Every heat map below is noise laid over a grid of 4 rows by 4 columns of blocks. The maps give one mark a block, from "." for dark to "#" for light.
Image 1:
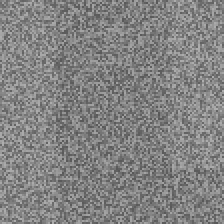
# . . #
# . . #
# . . #
# . . .
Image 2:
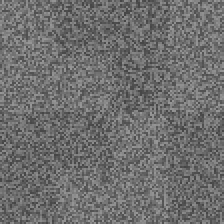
# . . #
# # . #
. . # .
. # # .
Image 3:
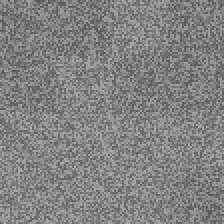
. . # .
. # . .
# # # #
# # # .
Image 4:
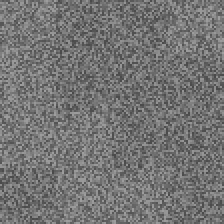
# . . #
# . . .
# # . .
. # # .
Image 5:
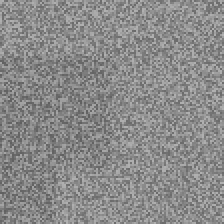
# # # #
. . # #
. . # #
. # # #
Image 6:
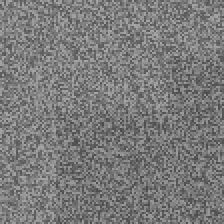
# # # #
# # # .
# . . .
# . . .
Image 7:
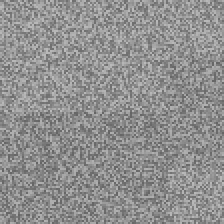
# # # #
# # # .
. . . .
. . . #
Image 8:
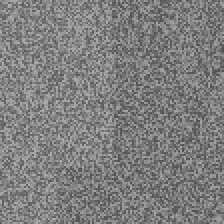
# # . .
# # . .
# # . .
# . . .
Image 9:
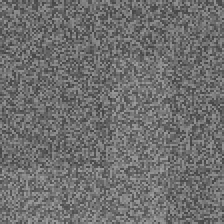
. . . .
. . # .
. . # .
# # # .
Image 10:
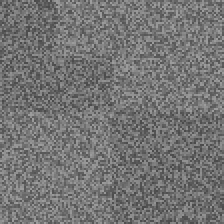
. # # #
. . # #
# # . .
# # . .
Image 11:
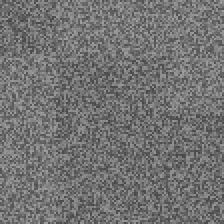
. # # #
# . . #
# . . .
# . . .
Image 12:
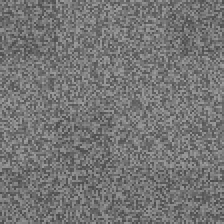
. # # .
# # # #
# . # #
. . . .
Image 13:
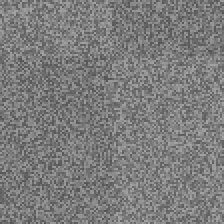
# # . .
. . # #
. . # #
. . # #
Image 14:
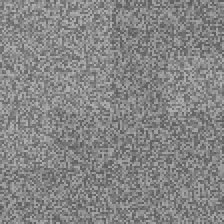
# # . .
# # . #
# . . .
. . . .
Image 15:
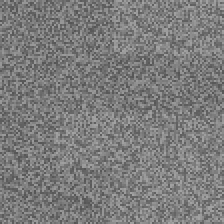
. . # #
. . . .
. # # #
. . # #
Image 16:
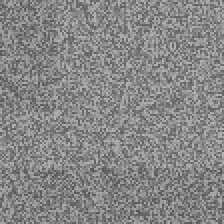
. # # #
. # # #
# # # #
. . . .
